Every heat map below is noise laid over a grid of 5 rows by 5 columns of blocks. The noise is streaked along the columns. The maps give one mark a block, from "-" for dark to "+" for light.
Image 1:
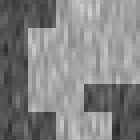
- - + + +
- + + + +
- + + + +
- + + - -
- - + + -
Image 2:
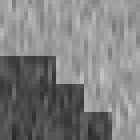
+ + + + +
+ + + + +
- - + + +
- - - + +
- - - - +
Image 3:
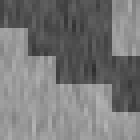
- - - - +
+ - - - +
+ + - - -
+ + + + -
+ + + + +
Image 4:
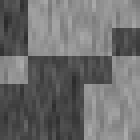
- + + + +
- + + + -
+ - - - +
- - - + +
- - - + +
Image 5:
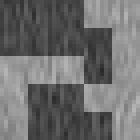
- - - + +
- - - - +
+ + + - +
+ - - + +
+ - - - +
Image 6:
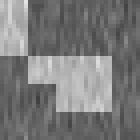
+ - - - -
+ - - - -
- + + + -
- - + + -
- - - - -
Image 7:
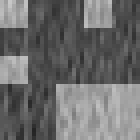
+ - - + -
- - - - -
+ - - - -
- - + + +
- - + + +
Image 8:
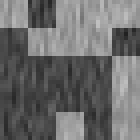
+ - + + +
- + + + -
- - - - +
- - - - +
- - + - +
